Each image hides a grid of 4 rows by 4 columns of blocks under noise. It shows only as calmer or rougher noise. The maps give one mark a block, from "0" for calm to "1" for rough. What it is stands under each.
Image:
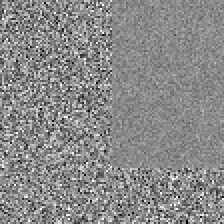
1100
1100
1100
1111
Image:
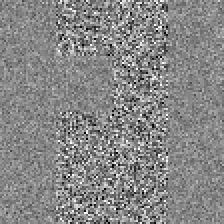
0110
0010
0110
0110
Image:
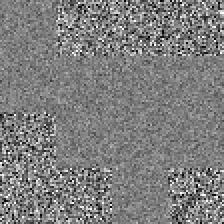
0111
0000
1000
1101
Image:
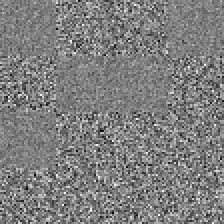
0110
1001
0111
1111
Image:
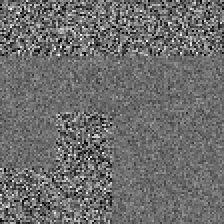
1111
0000
0100
1100
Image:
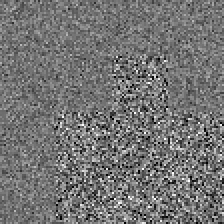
0000
0010
0111
0111
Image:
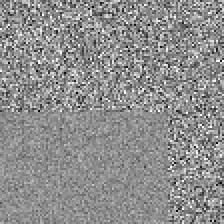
1111
1111
0001
0001
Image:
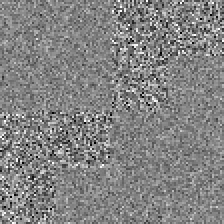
0011
0010
1100
1000
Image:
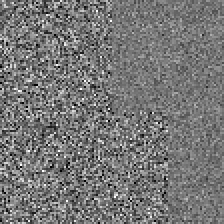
1100
1100
1110
1110
